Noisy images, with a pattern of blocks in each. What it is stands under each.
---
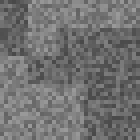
no symmetry
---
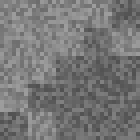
mirrored about the diagonal from the top left
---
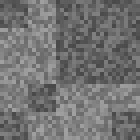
mirrored about the diagonal from the bottom left
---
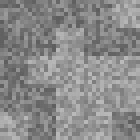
mirrored about the diagonal from the top left
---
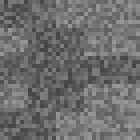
top and bottom mirror each other
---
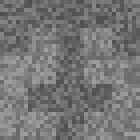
left and right mirror each other
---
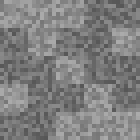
the same after a half turn
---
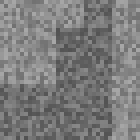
no symmetry
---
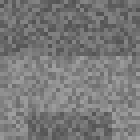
left and right mirror each other
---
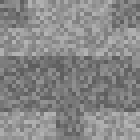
left and right mirror each other
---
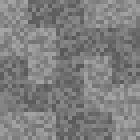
the same after a half turn
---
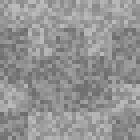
left and right mirror each other
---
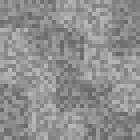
the same after a half turn
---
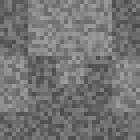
left and right mirror each other
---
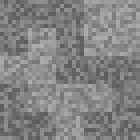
mirrored about the diagonal from the bottom left
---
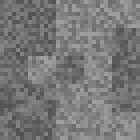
top and bottom mirror each other
